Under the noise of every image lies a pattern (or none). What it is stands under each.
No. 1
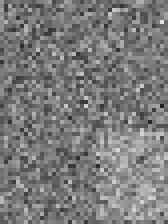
one block
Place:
bottom right
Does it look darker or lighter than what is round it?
lighter
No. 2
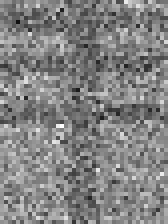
bands of rows crossing bands of columns
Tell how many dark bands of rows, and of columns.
3 and 1
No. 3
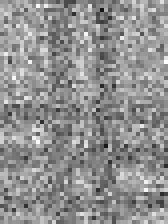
bands of rows crossing bands of columns
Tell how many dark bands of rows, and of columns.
3 and 2
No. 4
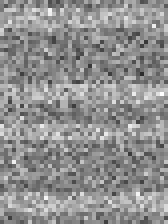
bands of rows
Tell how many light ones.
4
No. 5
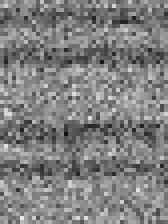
bands of rows
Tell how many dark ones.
4
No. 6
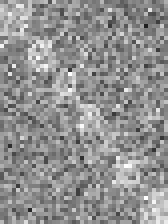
blocks along the diagonal
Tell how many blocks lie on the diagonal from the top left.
7
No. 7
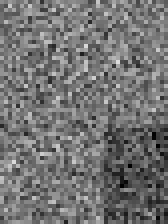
one block
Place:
bottom right
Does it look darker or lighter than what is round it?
darker
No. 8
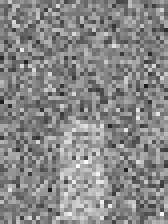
one block
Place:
bottom middle
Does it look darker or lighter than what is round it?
lighter
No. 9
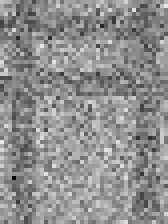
bands of rows crossing bands of columns
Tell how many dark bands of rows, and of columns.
2 and 2
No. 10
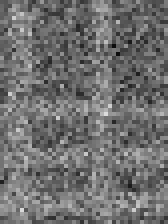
bands of rows crossing bands of columns
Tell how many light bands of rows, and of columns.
3 and 2
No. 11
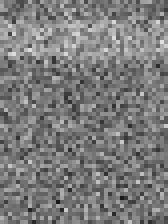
one band of rows
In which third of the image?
top
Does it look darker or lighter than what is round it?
lighter
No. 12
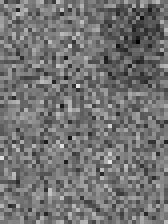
one block
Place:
top right
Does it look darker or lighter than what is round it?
darker
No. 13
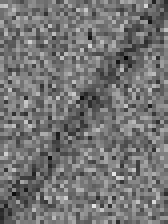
a diagonal band
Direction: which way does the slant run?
bottom left to top right
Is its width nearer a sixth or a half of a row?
a sixth
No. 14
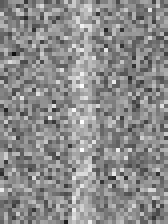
one band of columns
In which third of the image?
middle
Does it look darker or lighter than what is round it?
lighter
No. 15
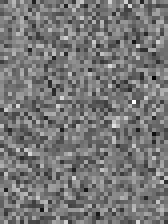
only noise
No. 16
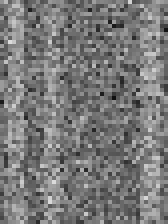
bands of columns
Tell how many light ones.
3
